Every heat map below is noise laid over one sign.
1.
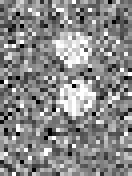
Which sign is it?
colon
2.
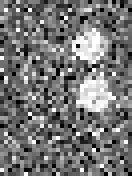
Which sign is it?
colon
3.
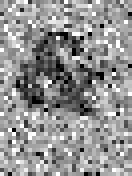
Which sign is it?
ampersand
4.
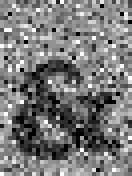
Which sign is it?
ampersand
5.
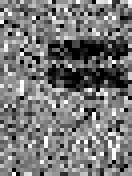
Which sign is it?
equals sign
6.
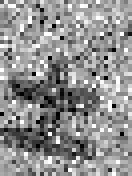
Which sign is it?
plus-minus sign
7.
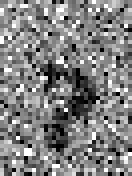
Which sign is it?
question mark
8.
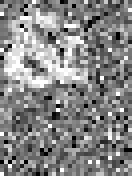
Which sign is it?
ampersand
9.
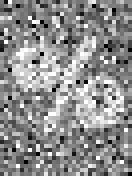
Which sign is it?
percent sign
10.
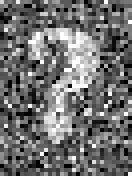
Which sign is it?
question mark
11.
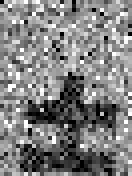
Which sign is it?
plus-minus sign
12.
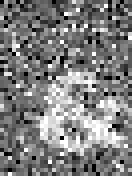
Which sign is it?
ampersand
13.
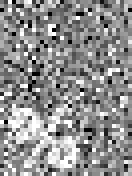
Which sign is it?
percent sign
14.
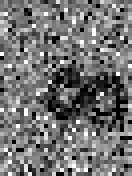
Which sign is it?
infinity sign
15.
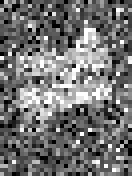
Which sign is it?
not-equal sign
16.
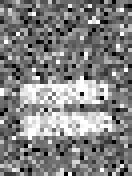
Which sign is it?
equals sign
